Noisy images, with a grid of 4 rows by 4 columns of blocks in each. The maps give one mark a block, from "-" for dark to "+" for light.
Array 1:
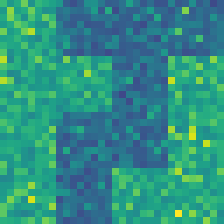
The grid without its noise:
+ - - -
+ + - +
+ - - +
+ - + +
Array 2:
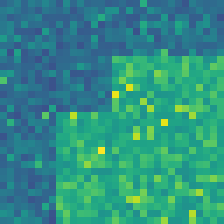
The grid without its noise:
- - - -
- - + +
- + + +
- + + +
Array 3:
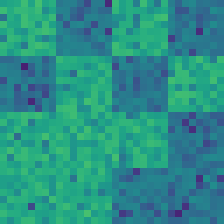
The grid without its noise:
+ - + -
- + - +
+ + + -
+ + - -
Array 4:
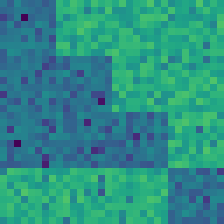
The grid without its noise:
- + + +
- - + +
- - - +
+ + + -
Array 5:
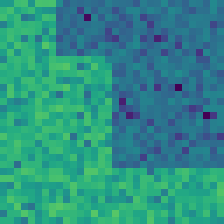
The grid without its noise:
+ - - -
+ + - -
+ + - -
+ + + +
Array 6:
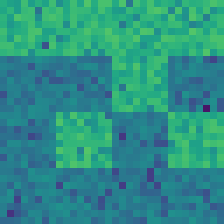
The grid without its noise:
+ + + +
- - + -
- + - +
- - - -
